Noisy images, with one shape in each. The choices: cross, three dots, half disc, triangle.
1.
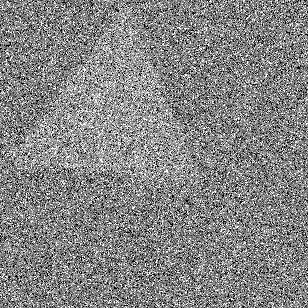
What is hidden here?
light triangle
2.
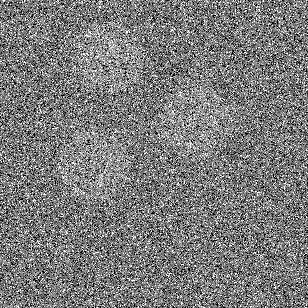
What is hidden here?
light three dots
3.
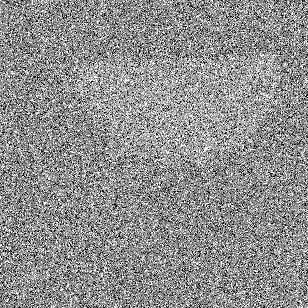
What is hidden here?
light half disc
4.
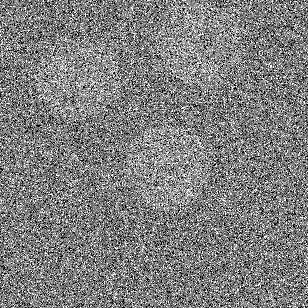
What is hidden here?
light three dots
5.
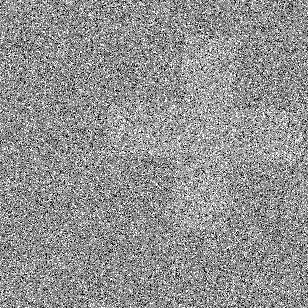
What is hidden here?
light cross
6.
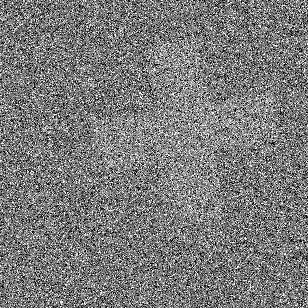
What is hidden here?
light cross
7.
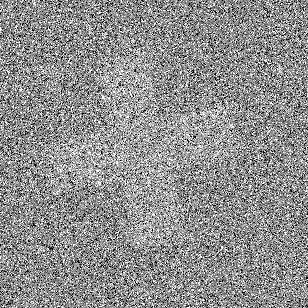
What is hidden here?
light cross
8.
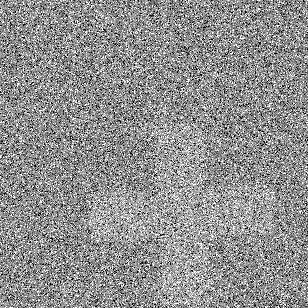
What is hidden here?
light cross
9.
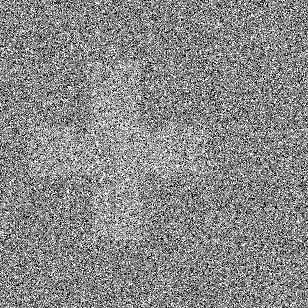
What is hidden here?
light cross
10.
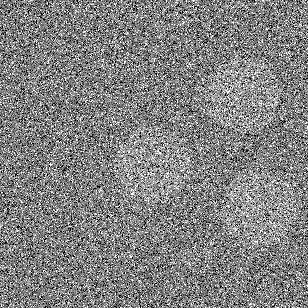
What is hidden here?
light three dots
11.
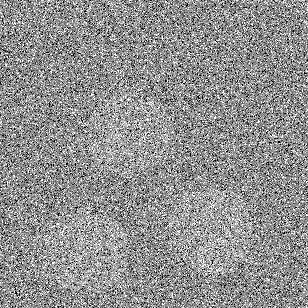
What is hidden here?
light three dots
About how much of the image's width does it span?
two thirds
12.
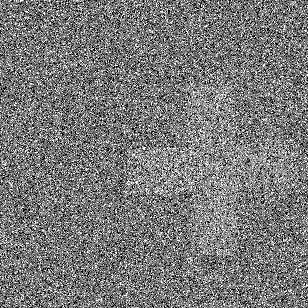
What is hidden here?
light cross
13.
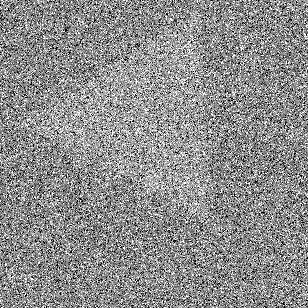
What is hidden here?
light triangle
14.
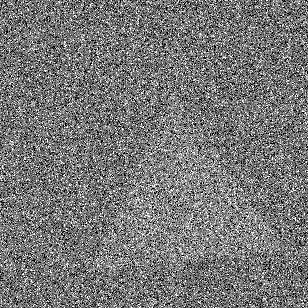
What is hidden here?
light triangle
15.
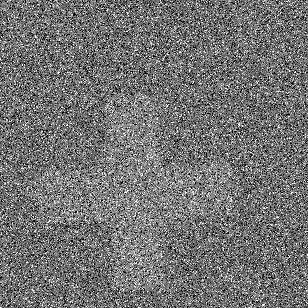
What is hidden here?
light cross
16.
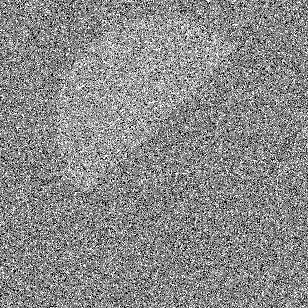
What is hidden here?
light half disc
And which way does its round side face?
up and left
